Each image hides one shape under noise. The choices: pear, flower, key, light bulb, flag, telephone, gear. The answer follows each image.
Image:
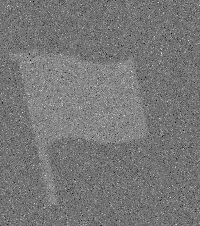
light flag
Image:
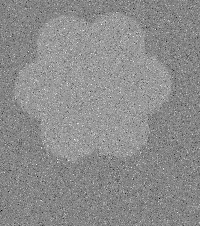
light flower
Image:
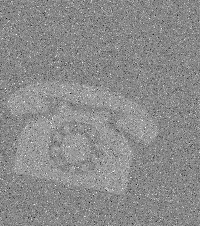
light telephone
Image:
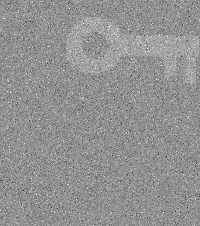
light key
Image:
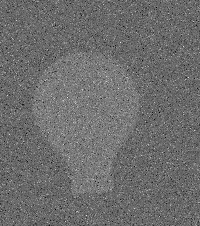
light light bulb
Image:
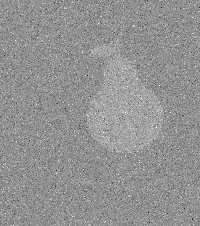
light pear
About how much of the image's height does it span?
half
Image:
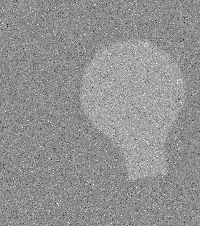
light light bulb
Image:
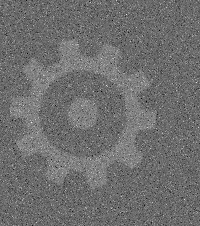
light gear
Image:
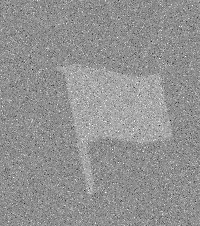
light flag
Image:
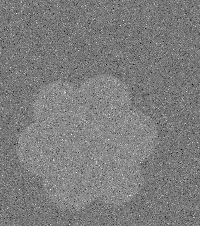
light flower
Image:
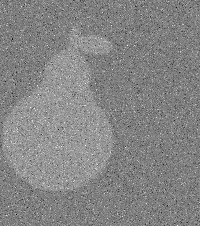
light pear
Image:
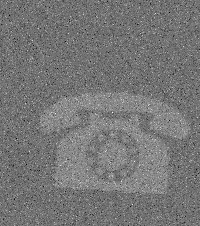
light telephone
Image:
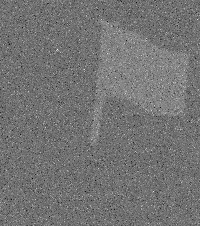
light flag
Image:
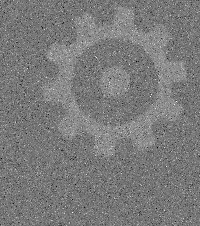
light gear
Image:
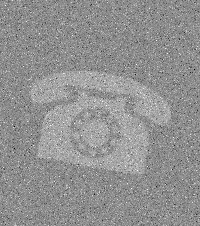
light telephone
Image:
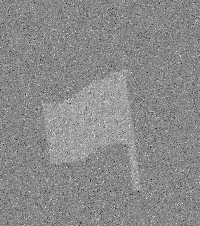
light flag
